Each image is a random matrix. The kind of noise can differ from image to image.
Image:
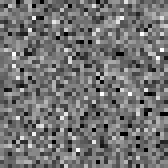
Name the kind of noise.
heavy tails
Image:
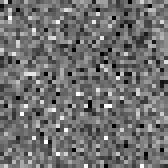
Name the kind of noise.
heavy tails
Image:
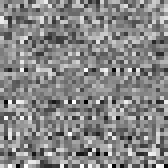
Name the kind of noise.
rows of uneven size
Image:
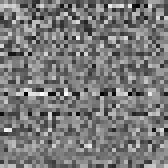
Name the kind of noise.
rows of uneven size
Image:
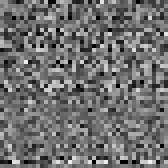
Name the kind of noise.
rows of uneven size
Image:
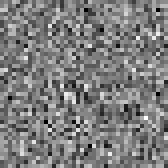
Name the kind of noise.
low rank plus noise
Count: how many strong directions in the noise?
one
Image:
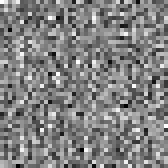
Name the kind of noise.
low rank plus noise
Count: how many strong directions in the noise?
five to eight
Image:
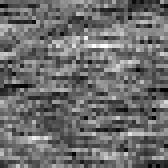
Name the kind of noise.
streaked along the rows
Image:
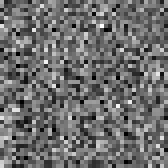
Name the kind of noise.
low rank plus noise
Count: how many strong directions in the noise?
five to eight
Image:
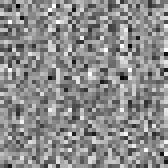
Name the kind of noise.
low rank plus noise
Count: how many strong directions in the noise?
one
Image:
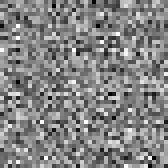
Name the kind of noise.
low rank plus noise
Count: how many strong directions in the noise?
two
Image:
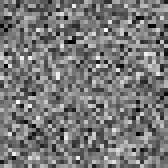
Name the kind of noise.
independent entries
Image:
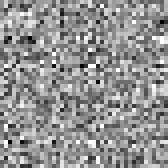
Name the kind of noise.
low rank plus noise
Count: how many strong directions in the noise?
three or four
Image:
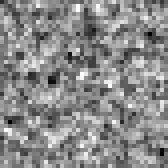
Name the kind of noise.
blotchy
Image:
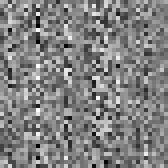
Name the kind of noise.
columns of uneven size
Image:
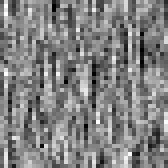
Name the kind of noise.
streaked along the columns
